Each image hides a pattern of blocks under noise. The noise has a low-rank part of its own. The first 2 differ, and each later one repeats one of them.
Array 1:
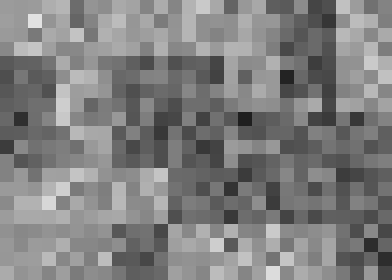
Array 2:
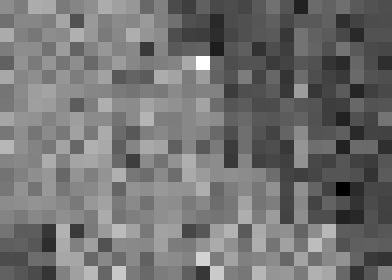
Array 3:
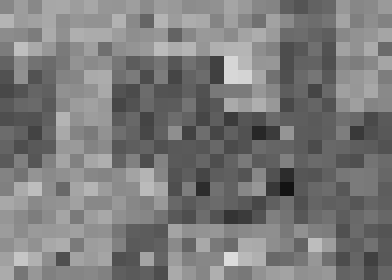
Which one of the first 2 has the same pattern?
1
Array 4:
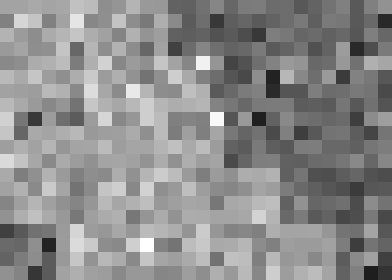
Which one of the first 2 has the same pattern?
2
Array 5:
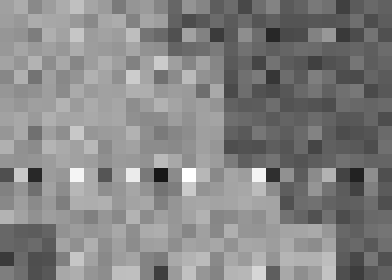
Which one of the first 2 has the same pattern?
2
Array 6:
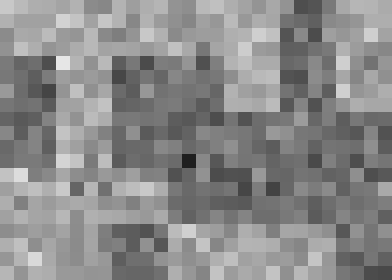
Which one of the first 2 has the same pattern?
1
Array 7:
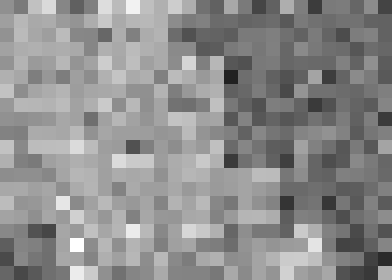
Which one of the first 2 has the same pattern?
2
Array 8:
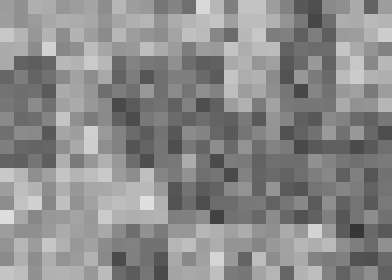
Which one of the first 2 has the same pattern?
1
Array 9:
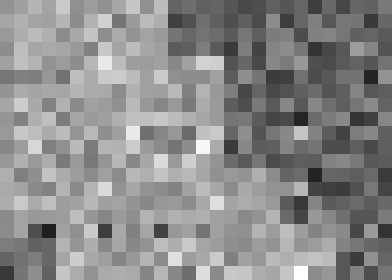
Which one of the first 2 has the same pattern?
2
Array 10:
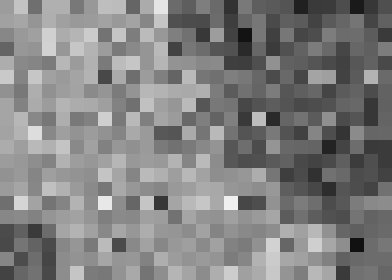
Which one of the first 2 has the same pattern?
2
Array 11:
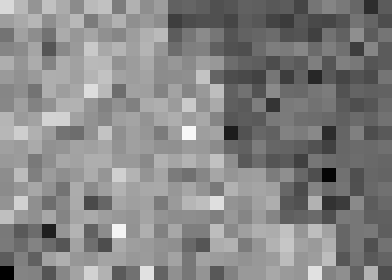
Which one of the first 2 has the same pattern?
2
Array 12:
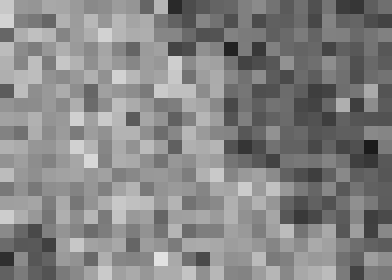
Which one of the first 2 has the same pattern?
2
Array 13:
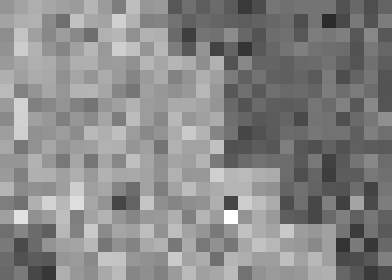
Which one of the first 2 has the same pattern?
2
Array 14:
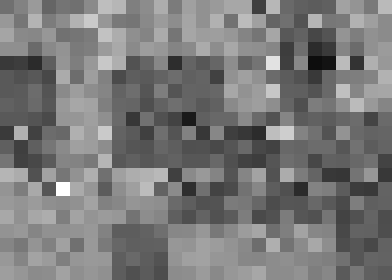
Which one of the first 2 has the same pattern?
1
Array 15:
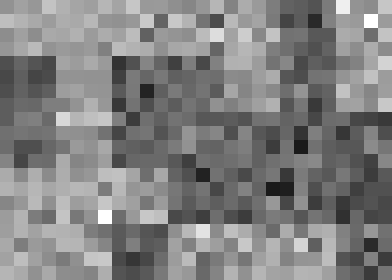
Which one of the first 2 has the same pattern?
1
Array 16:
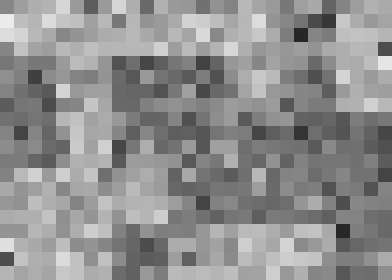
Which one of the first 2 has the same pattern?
1
